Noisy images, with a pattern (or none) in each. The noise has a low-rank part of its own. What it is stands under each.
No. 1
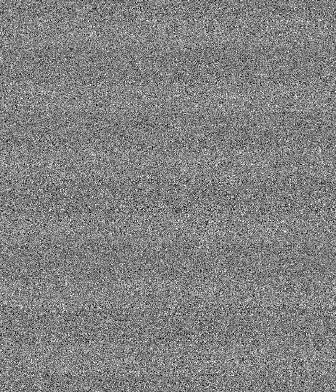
horizontal stripes
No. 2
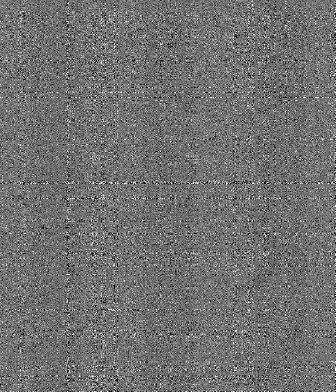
vertical stripes
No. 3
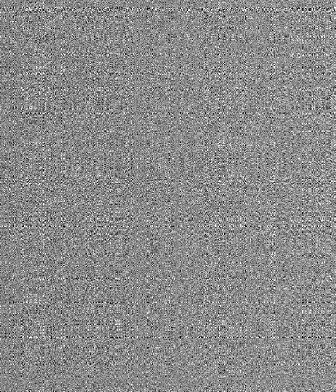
a smooth slope
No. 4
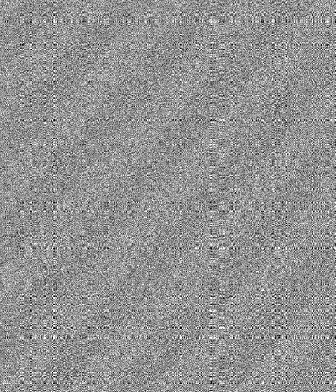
diagonal stripes
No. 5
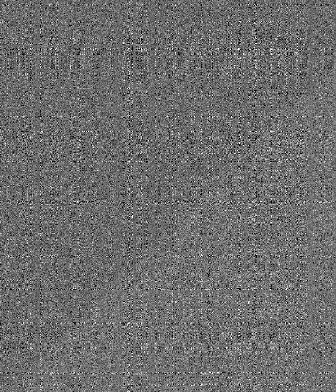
a sharp edge
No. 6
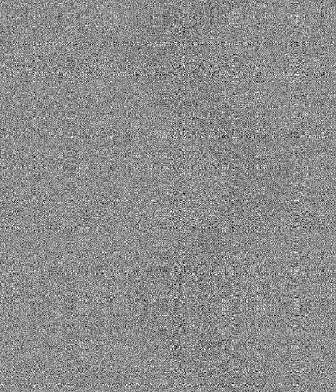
a wavy band
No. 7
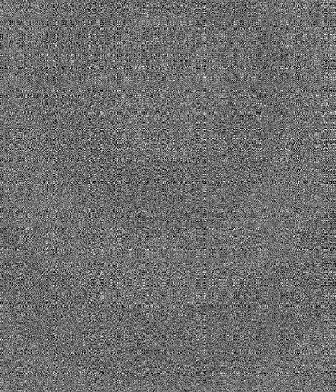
rings round one point
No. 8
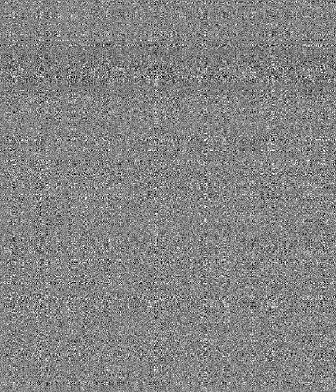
one horizontal stripe
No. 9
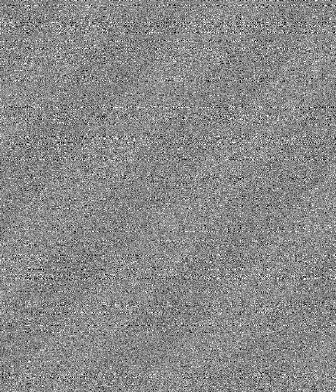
diagonal stripes
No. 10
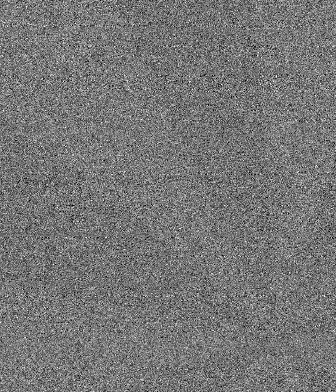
spokes from one point
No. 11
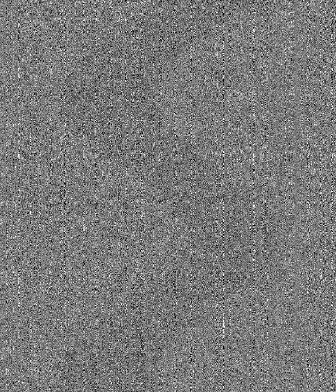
a wavy band
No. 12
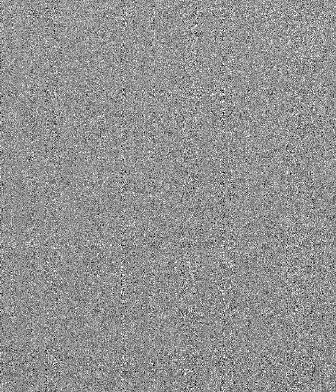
a smooth slope
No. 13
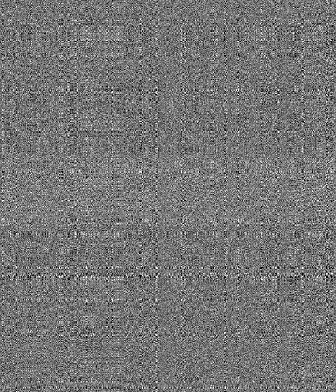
one horizontal stripe
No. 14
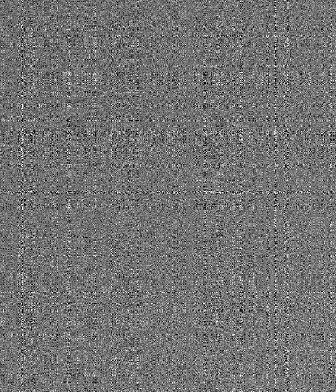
a smooth slope
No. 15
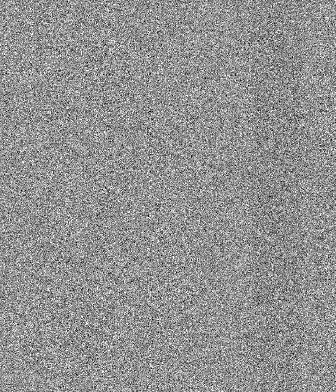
one vertical stripe
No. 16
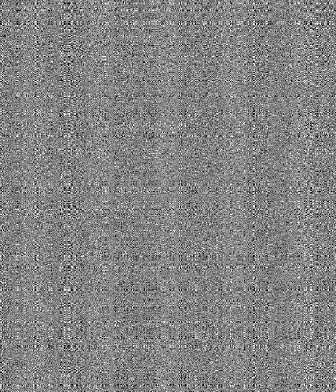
vertical stripes
